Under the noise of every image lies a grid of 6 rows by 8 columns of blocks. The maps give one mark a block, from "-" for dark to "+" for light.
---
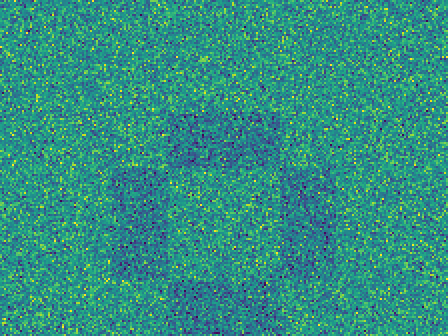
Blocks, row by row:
+ + + + + + + +
+ + + + + + + +
+ + + - - + + +
+ + - + + - + +
+ + - + + - + +
+ + + - - + + +
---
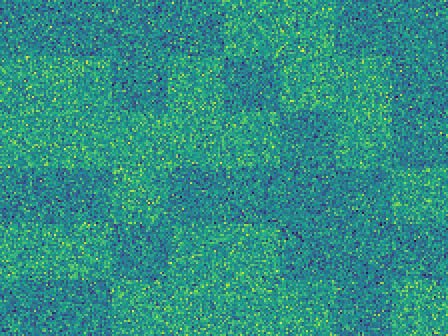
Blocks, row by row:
- - - - + + - -
+ + - + - + + -
+ + + + + - + -
- - + - - - - +
+ + - + + - - -
- - + + + + - +
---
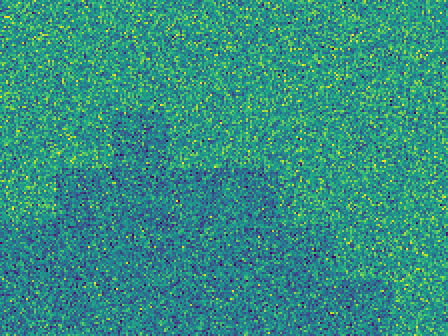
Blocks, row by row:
+ + + + + + + +
+ + + + + + + +
+ + - + + + + +
+ - - - - + + +
- - - - - - + +
- - - - - - - +
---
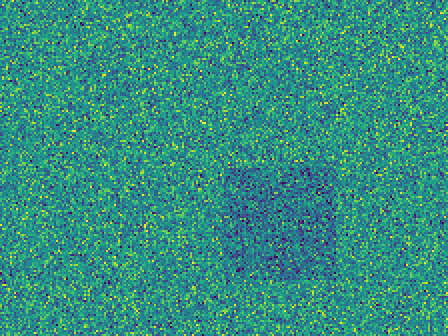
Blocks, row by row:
+ + + + + + + +
+ + + + + + + +
+ + + + + + + +
+ + + + - - + +
+ + + + - - + +
+ + + + + + + +
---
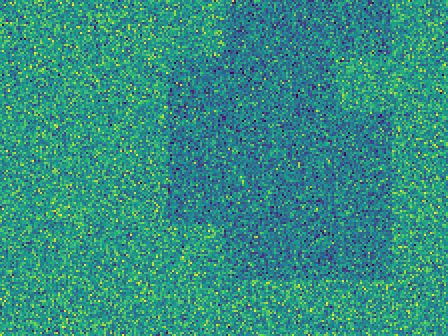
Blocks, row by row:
+ + + + - - - +
+ + + - - - + +
+ + + - - - - +
+ + + - - - - +
+ + + + - - - +
+ + + + + + + +
